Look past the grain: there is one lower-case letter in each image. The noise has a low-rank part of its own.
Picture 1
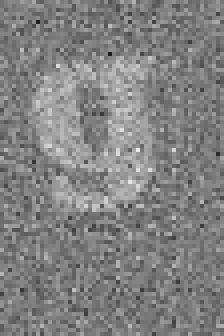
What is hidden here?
light g
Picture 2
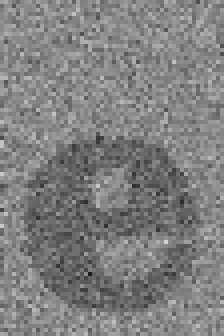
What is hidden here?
dark e
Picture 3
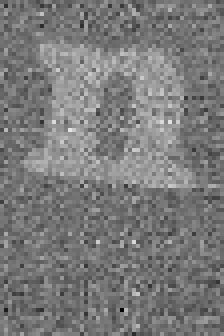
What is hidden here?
light n
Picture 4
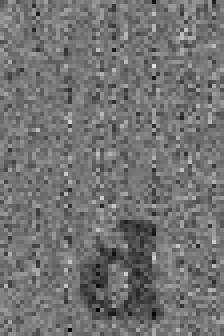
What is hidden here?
dark d, bottom middle
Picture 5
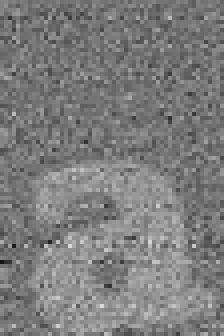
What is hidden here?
light a
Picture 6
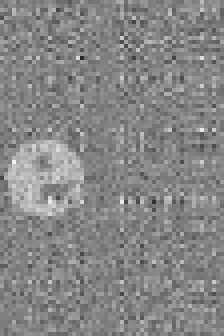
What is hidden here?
light e, middle left
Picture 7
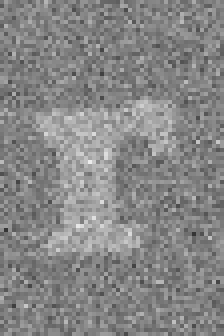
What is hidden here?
light r
